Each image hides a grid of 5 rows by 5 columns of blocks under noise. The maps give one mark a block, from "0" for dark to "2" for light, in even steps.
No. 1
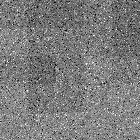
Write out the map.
10010
21110
10121
21122
22222
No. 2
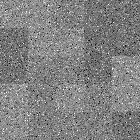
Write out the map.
22100
02200
01102
21212
21110
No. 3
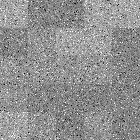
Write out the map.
20022
01220
11110
10000
21010
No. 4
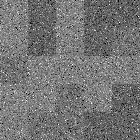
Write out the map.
20200
20201
12222
22120
21100
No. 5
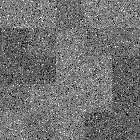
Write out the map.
22122
01211
00220
12220
21200
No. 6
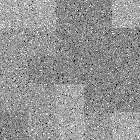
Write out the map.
22002
11000
10000
11200
01212
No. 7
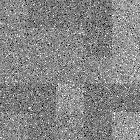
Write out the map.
10002
11102
11112
00200
10102
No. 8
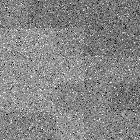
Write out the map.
10000
22100
22211
22110
11211
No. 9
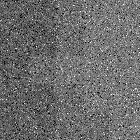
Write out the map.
00122
00122
01222
00122
00112
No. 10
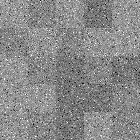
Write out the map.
21202
12122
21010
22001
21021
